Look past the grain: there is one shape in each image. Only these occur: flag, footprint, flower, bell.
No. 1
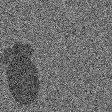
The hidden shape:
footprint
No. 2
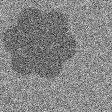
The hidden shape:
flower
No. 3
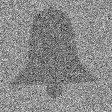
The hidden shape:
bell
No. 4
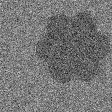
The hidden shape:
flower
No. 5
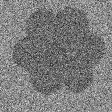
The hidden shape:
flower
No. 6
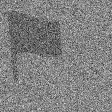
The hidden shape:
flag
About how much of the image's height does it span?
two thirds
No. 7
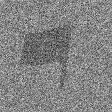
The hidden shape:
flag
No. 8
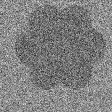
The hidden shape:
flower
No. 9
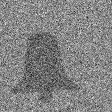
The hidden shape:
bell
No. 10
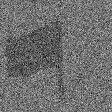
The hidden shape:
flag
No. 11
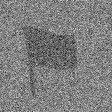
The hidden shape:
flag
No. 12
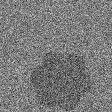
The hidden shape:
flower
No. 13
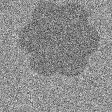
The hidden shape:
flower
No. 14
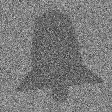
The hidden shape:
bell
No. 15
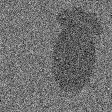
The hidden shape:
footprint
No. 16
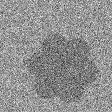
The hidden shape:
flower
